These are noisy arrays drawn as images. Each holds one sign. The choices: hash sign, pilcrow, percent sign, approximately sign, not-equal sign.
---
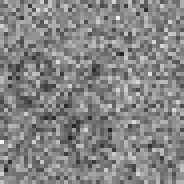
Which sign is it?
percent sign
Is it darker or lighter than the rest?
darker
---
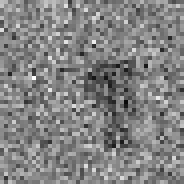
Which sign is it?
pilcrow
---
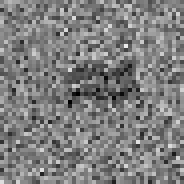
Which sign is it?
approximately sign
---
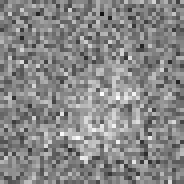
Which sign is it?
hash sign
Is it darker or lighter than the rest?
lighter
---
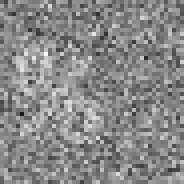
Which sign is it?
percent sign
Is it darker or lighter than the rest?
lighter
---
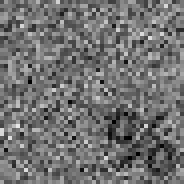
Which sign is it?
percent sign
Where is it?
bottom right
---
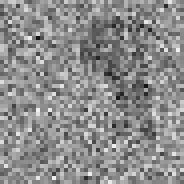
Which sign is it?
pilcrow
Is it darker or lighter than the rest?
darker
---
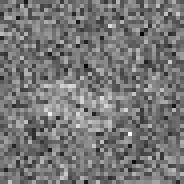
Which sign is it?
approximately sign
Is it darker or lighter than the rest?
lighter
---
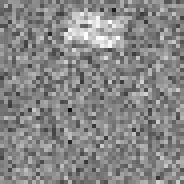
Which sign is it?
approximately sign
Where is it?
top middle
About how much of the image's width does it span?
a third
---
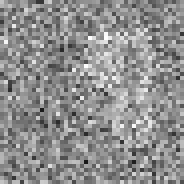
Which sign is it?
pilcrow
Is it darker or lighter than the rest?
lighter
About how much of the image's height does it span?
two thirds
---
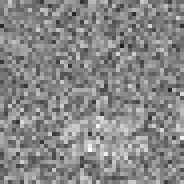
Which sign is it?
approximately sign
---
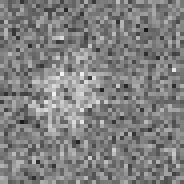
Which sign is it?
hash sign
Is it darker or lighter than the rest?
lighter
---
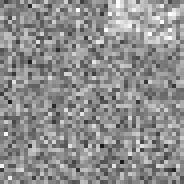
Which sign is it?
approximately sign
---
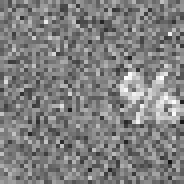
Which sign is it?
percent sign
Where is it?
middle right
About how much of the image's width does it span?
a third
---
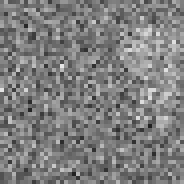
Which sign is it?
pilcrow
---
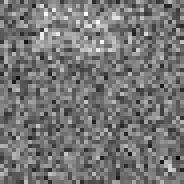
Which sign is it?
approximately sign
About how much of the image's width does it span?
half
